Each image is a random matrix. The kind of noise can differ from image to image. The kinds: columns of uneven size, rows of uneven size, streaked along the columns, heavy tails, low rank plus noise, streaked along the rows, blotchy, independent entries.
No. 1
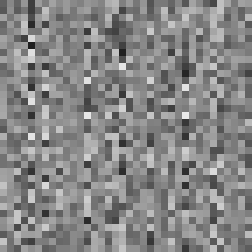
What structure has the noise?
columns of uneven size
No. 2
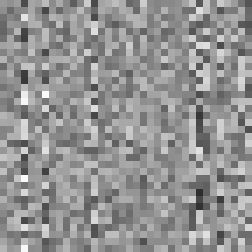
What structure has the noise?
columns of uneven size
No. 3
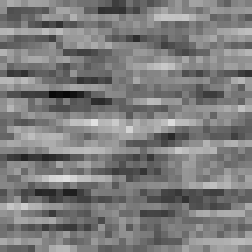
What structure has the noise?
streaked along the rows
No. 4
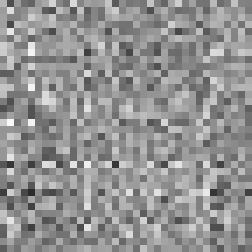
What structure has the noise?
low rank plus noise
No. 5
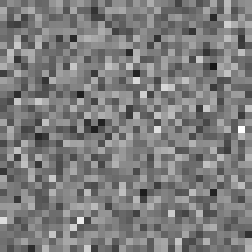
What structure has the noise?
independent entries
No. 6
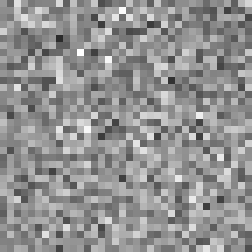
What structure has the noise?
independent entries
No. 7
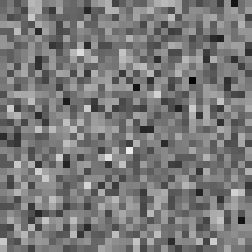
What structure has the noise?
independent entries
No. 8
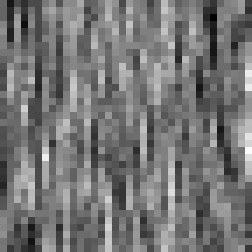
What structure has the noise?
streaked along the columns
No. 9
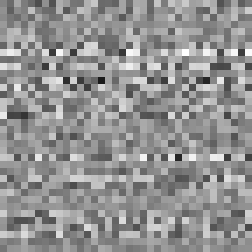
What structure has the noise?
rows of uneven size
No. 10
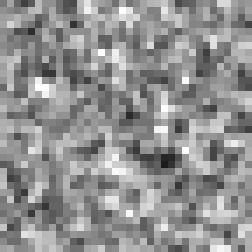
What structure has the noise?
blotchy
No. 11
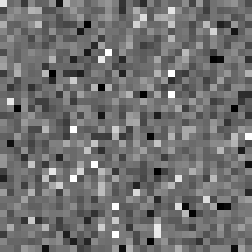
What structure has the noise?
heavy tails
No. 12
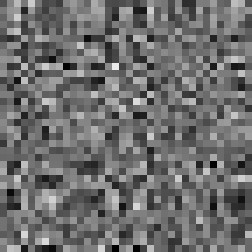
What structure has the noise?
low rank plus noise
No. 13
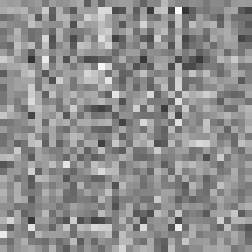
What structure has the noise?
low rank plus noise
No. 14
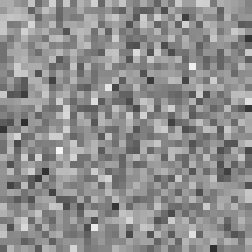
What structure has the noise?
independent entries
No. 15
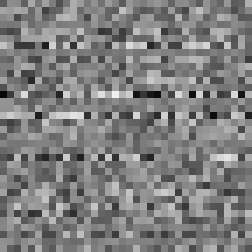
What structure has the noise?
rows of uneven size
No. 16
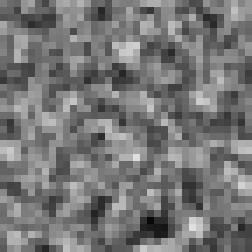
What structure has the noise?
blotchy
